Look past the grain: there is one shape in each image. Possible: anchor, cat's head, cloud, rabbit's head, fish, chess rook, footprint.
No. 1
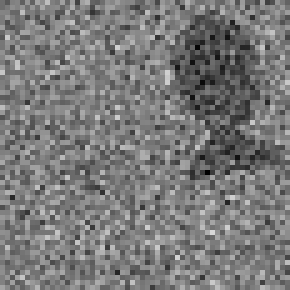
fish
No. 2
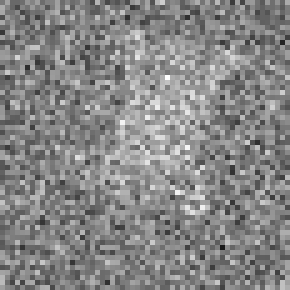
chess rook
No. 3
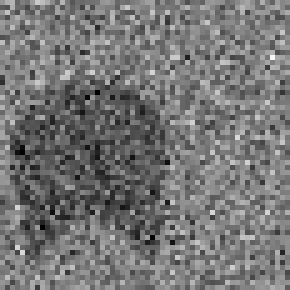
cat's head
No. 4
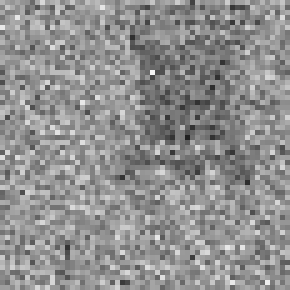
chess rook
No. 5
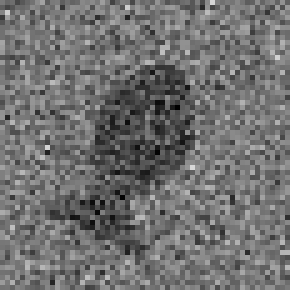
fish
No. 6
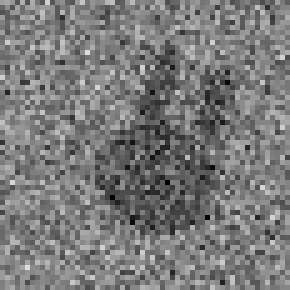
rabbit's head
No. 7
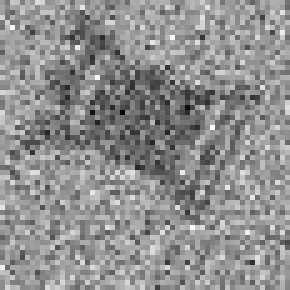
chess rook
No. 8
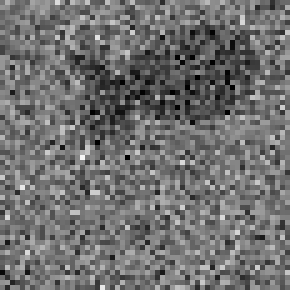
fish
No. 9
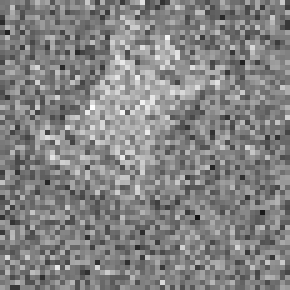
chess rook
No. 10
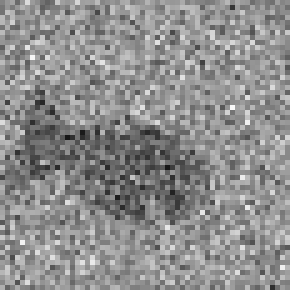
fish
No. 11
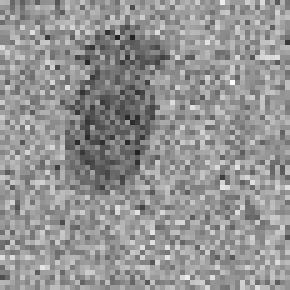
footprint
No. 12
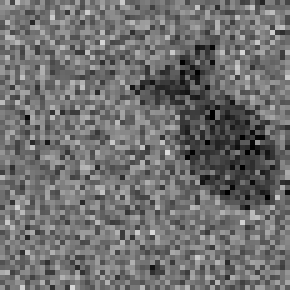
fish
